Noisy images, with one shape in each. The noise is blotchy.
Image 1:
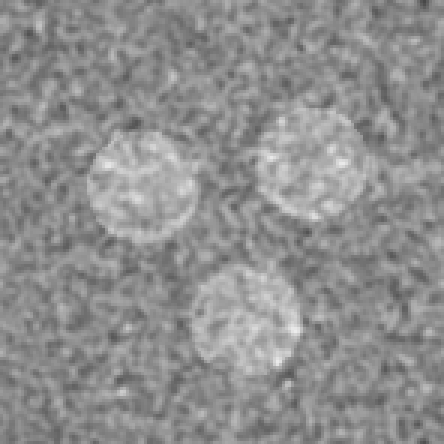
three dots
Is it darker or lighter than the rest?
lighter
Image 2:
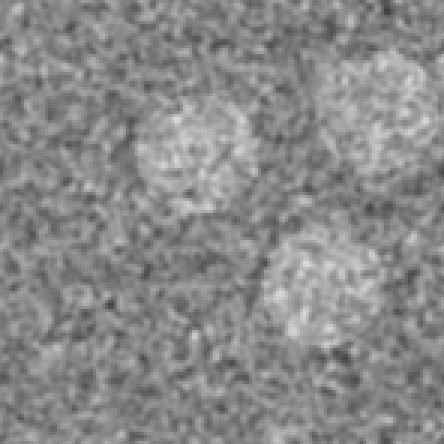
three dots
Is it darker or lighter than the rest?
lighter
